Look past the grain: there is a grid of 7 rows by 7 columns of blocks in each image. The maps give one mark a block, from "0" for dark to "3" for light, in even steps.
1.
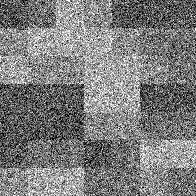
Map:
0 1 3 2 0 0 0
2 3 3 3 2 1 1
3 2 2 3 3 2 1
0 0 0 3 3 0 0
0 0 0 2 2 1 1
0 1 1 0 1 3 3
2 3 3 1 1 2 1
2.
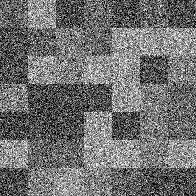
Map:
1 3 0 1 0 1 0
0 1 2 1 3 3 3
0 3 2 3 3 0 2
2 0 0 0 3 2 1
0 0 0 3 0 2 1
3 1 1 3 3 2 3
0 2 3 2 1 0 0
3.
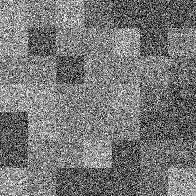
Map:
3 2 3 1 0 0 0
3 0 2 2 3 0 2
2 2 0 2 2 2 1
3 3 2 2 3 1 0
0 3 2 2 2 0 0
0 2 2 3 0 1 1
3 2 0 0 0 1 3
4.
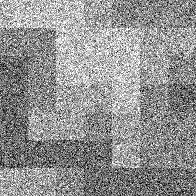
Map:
3 3 3 2 1 1 1
1 1 3 3 3 2 2
0 1 3 3 3 2 1
0 1 2 2 3 1 0
0 2 2 1 2 1 1
0 0 0 0 2 1 1
2 2 1 0 0 0 0
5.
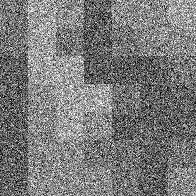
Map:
1 3 2 0 2 2 3
1 3 1 0 1 2 2
0 3 3 0 0 0 1
0 2 3 3 1 0 0
0 2 3 2 0 0 0
0 2 2 1 1 0 1
0 2 2 2 1 0 2
